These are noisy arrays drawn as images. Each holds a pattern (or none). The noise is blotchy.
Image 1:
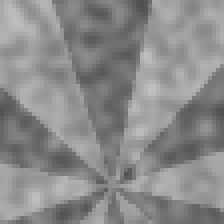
spokes from one point
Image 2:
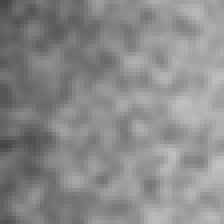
a smooth slope
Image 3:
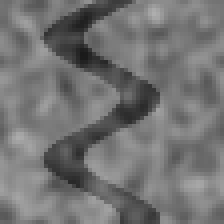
a wavy band
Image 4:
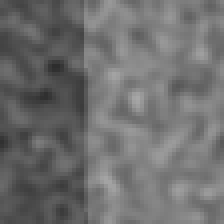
a sharp edge
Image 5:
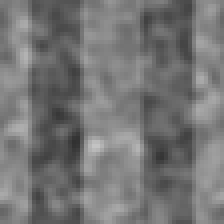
vertical stripes
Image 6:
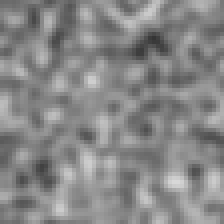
only noise
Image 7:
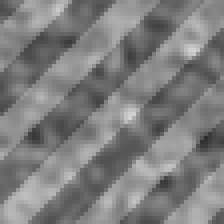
diagonal stripes
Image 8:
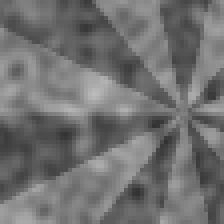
spokes from one point
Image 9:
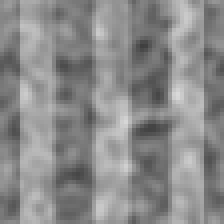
vertical stripes
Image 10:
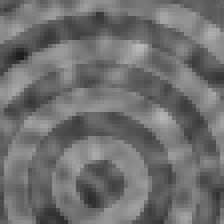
rings round one point
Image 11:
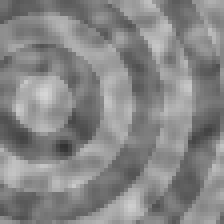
rings round one point
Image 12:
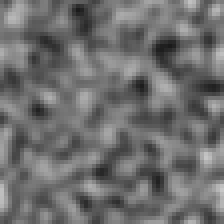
only noise
